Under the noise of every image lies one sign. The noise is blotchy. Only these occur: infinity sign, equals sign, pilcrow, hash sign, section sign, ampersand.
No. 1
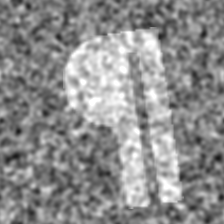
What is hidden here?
light pilcrow
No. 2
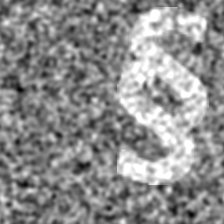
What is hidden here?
light section sign
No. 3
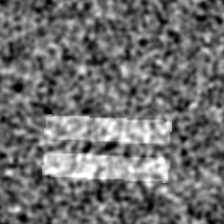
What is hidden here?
light equals sign
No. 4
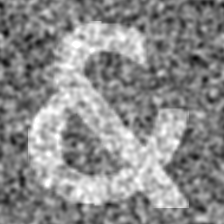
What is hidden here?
light ampersand
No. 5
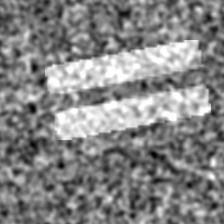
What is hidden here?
light equals sign
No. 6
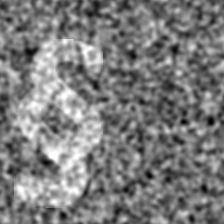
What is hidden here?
light section sign
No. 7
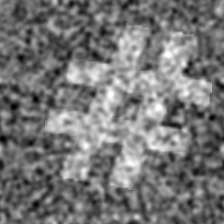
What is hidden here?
light hash sign
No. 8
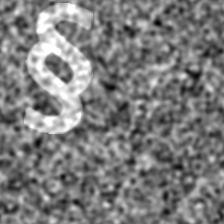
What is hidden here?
light section sign
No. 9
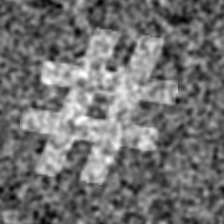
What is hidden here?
light hash sign
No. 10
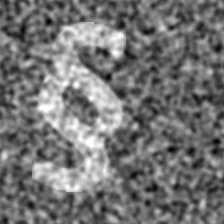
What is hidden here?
light section sign
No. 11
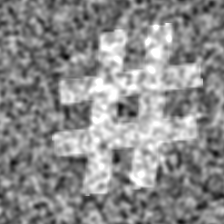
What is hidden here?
light hash sign
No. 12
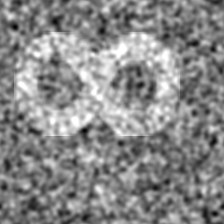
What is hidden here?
light infinity sign
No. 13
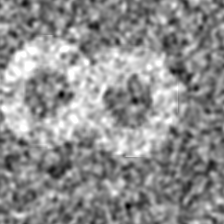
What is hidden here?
light infinity sign
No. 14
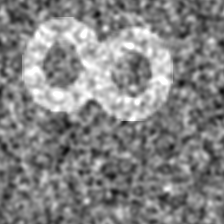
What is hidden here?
light infinity sign
